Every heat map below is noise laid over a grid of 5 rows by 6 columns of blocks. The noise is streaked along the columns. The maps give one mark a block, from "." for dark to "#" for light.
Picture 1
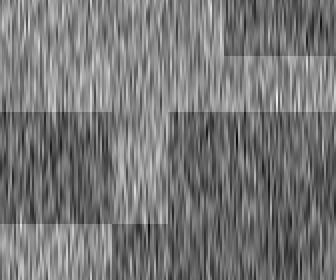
# # # # . .
# # # # # #
. . # . . .
. . # . . .
# # . . . .
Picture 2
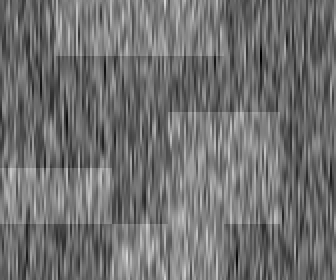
. # # # . .
. . . . . .
. . . # # .
# # . # # .
. . # # . .
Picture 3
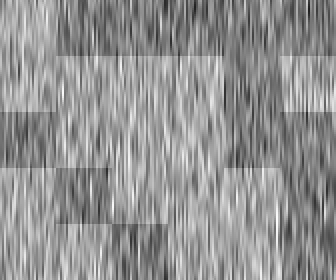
# . . . . .
# # # # . #
. # # # . .
# . # # # .
# # . # # .
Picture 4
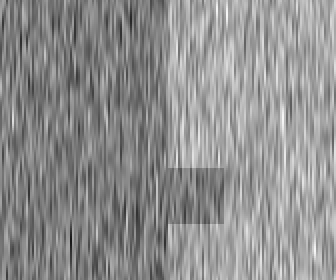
. . . # # #
. . . # # #
. . . # # #
. . . . # #
. . . # # #
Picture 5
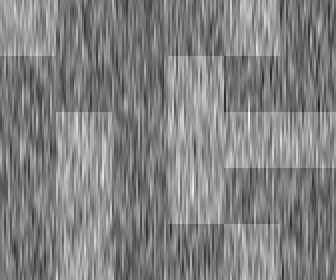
# . . . # .
. . . # . .
. # . # # #
. # . # . .
. # . . # .
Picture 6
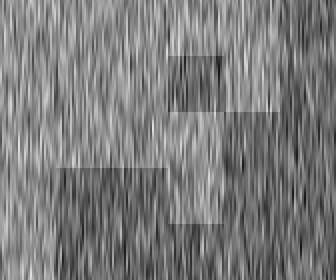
# # # # # .
# # # . # .
# # # # . .
# . . # . .
# . . . . .
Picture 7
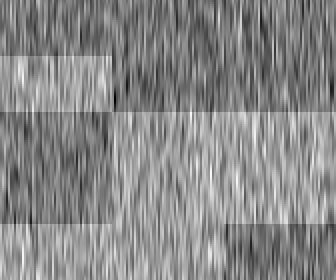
. . . . . .
# # . . . .
. . # # # #
. . # # # #
# # # # . .
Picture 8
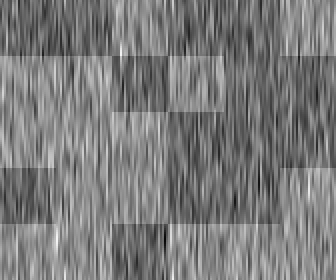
. . # . . #
# # . # . .
# # # . . .
. # # . . #
# # . # # #
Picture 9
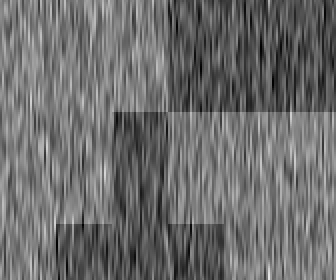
# # # . . .
# # # . . .
# # . # # #
# # . # # #
# . . . # #
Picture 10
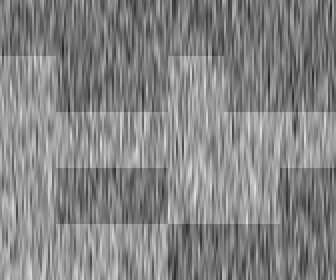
. . . . . .
# . . # . .
# # # # # #
# . . # # .
# # # . . .
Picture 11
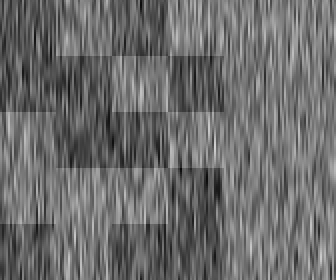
. # . # # #
. . # . # #
# . . # # #
# # # . # #
. # . . # #
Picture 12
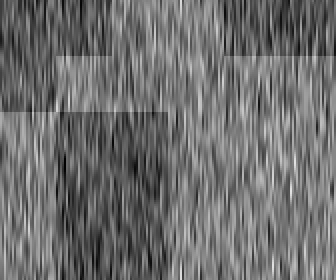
. . # # . .
. # # # # #
# . . # # #
# . . # # #
# . . # # #
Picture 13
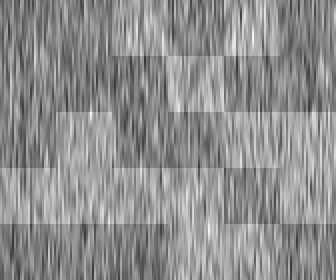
. . # . # .
. . . # . .
. # . . # #
# # # # . #
. . . # # .
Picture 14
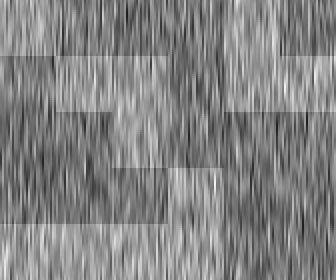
# . . . # .
. # # . # #
. . # . . .
. . . # . .
# # # # . .
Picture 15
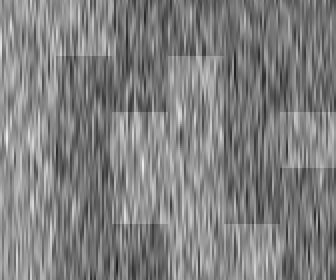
# # . . . .
# . . # . .
# . # # . #
# . # # . .
# . . # # .
